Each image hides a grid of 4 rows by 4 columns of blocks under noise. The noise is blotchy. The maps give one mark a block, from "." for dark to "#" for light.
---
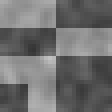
# # . .
. . # #
# # . .
. # . .
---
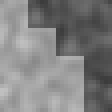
# . . .
# # . .
# # # .
# # # .
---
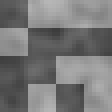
. # # #
# . . .
. . # #
. # . #
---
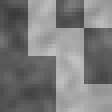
. # . #
. # # .
. . # .
. . # #
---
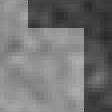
# . . .
# # # .
# # # .
# # # .
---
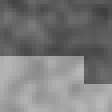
. . . .
. . . .
# # # .
# # # #
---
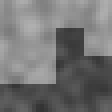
# # # #
# # . #
# # . .
. . . .
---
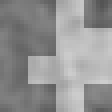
. . # .
. . # #
. # # #
. . # .
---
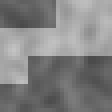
. . # #
# # # #
# . . .
. . . .
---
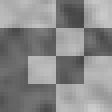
# # . #
. . # .
. # . #
. . # #
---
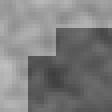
# # # #
# # . .
# . . .
# . . .
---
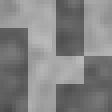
# # . #
. # . #
. # # .
. # . .
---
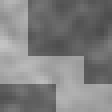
# . . .
# . . .
# # # .
. . # #
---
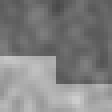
. . . .
. . . .
# # . .
# # # #
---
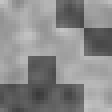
# # . #
# # # .
# . # #
. . . #
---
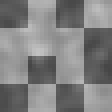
. # . #
# # # .
# . # .
. # . #
